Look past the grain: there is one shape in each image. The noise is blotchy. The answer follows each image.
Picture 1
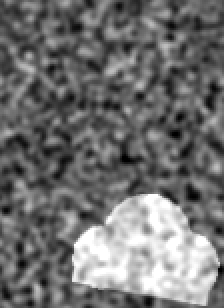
light cloud
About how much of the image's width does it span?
two thirds
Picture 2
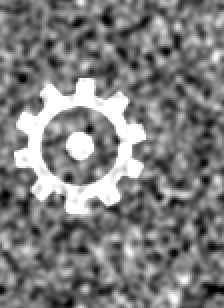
light gear
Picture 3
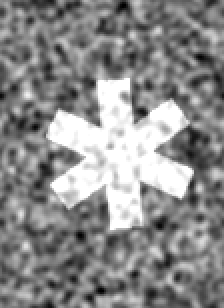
light asterisk
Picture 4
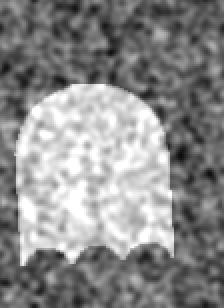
light ghost
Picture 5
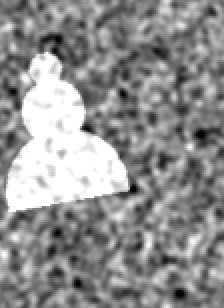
light chess pawn
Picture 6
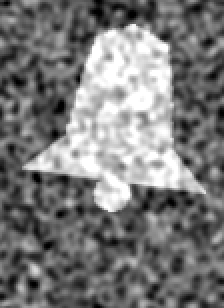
light bell
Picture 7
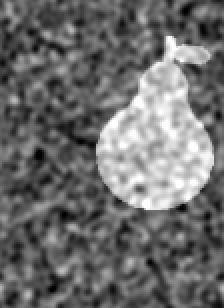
light pear
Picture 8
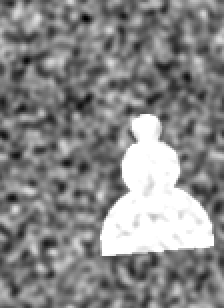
light chess pawn
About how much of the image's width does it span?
half
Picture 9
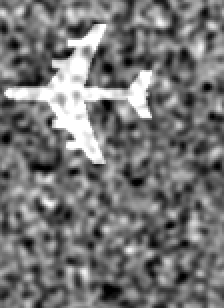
light airplane
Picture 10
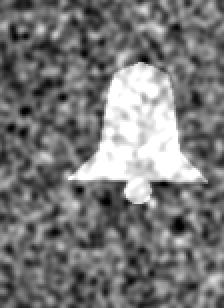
light bell
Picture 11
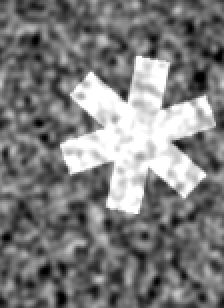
light asterisk
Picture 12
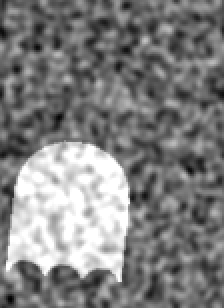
light ghost
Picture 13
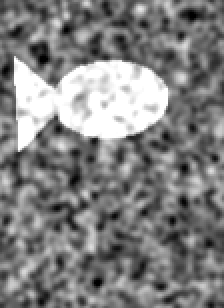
light fish
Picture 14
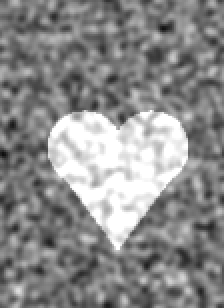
light heart
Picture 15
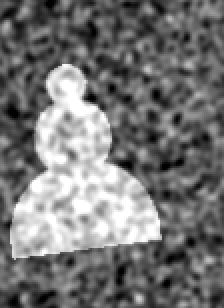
light chess pawn
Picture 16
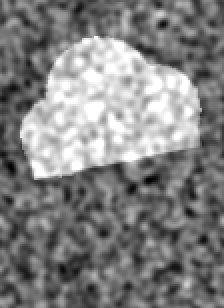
light cloud
